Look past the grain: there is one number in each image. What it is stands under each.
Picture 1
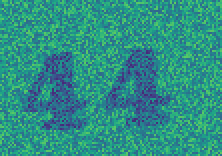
44
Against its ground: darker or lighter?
darker
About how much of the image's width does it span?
two thirds
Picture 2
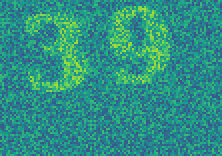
39
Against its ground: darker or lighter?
lighter
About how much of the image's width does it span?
two thirds
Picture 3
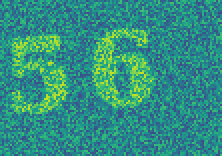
56
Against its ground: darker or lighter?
lighter
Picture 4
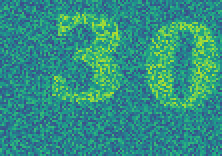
30
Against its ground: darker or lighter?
lighter
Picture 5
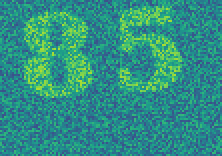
85
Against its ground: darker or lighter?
lighter
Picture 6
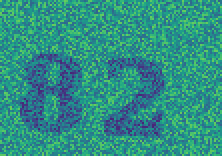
82
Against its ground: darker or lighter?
darker
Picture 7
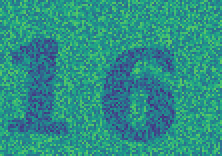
16
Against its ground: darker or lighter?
darker
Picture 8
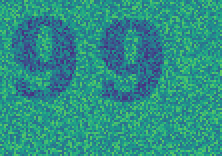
99
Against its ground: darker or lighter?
darker
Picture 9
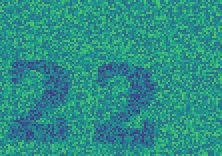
22
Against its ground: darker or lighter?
darker
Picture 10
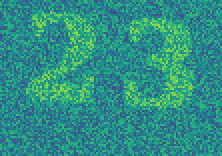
23
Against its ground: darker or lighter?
lighter
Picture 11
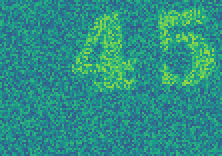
45
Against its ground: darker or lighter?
lighter
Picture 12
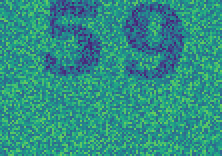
59
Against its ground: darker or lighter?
darker
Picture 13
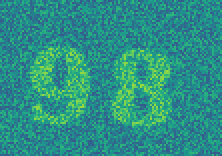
98
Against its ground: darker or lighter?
lighter
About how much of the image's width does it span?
two thirds
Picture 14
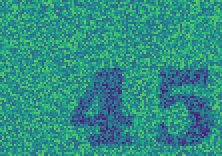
45
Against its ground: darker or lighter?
darker
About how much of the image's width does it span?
two thirds
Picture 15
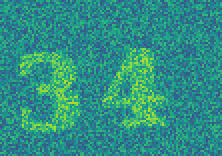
34
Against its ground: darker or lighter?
lighter
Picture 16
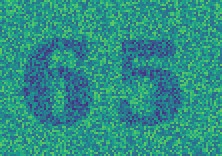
65
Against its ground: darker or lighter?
darker
